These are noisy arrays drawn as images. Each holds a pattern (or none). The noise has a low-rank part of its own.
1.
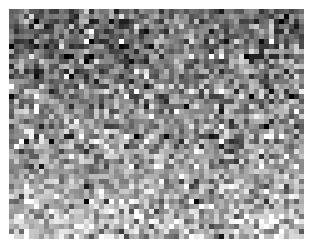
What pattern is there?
a smooth slope
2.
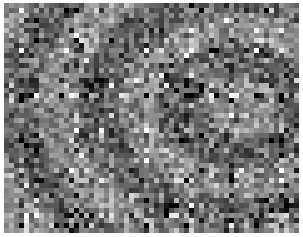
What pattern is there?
rings round one point
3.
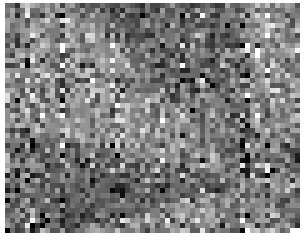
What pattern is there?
spokes from one point
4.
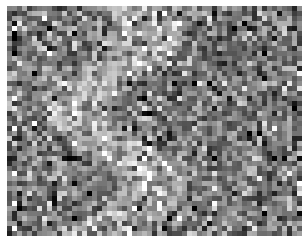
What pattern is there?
a wavy band
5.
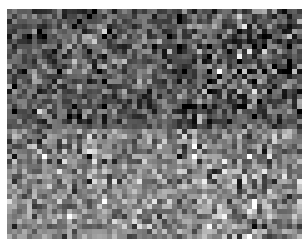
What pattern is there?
a sharp edge
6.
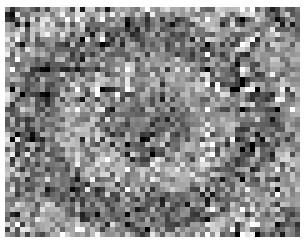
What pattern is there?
rings round one point
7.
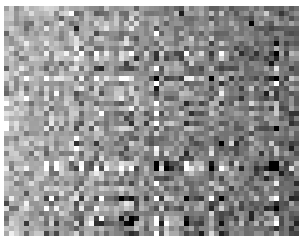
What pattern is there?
a smooth slope
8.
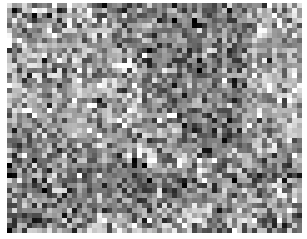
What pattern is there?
spokes from one point
